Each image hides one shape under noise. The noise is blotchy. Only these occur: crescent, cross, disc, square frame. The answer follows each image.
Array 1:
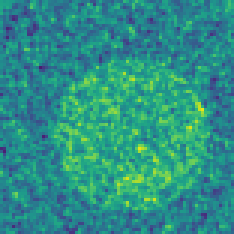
disc
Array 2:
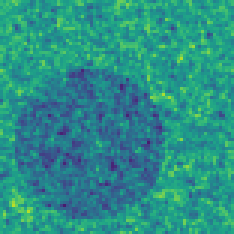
disc
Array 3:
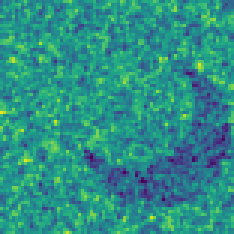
crescent
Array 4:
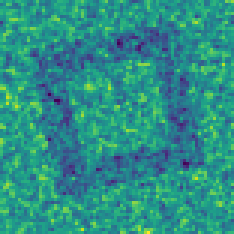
square frame
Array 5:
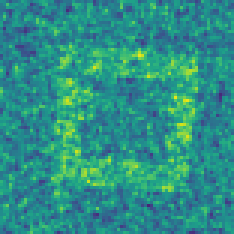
square frame
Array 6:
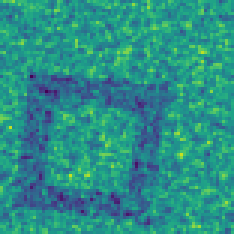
square frame
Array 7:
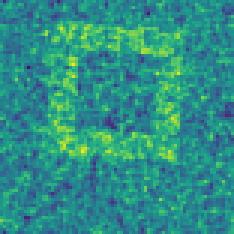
square frame
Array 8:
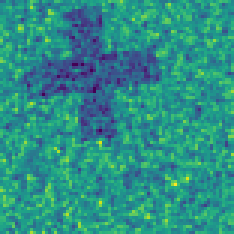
cross
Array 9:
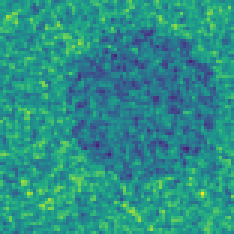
disc
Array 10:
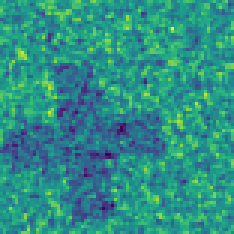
cross
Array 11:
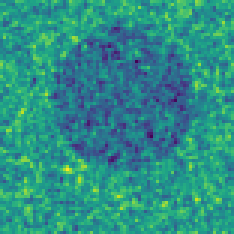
disc
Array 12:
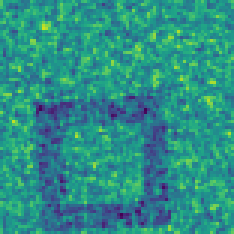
square frame
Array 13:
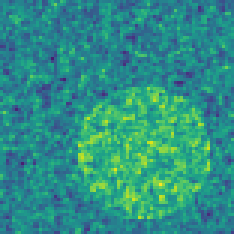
disc
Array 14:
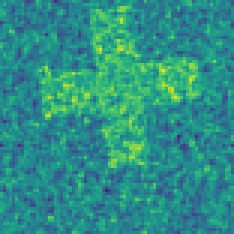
cross
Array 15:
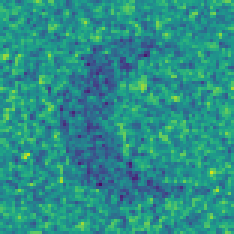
crescent
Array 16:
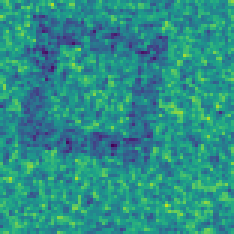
square frame
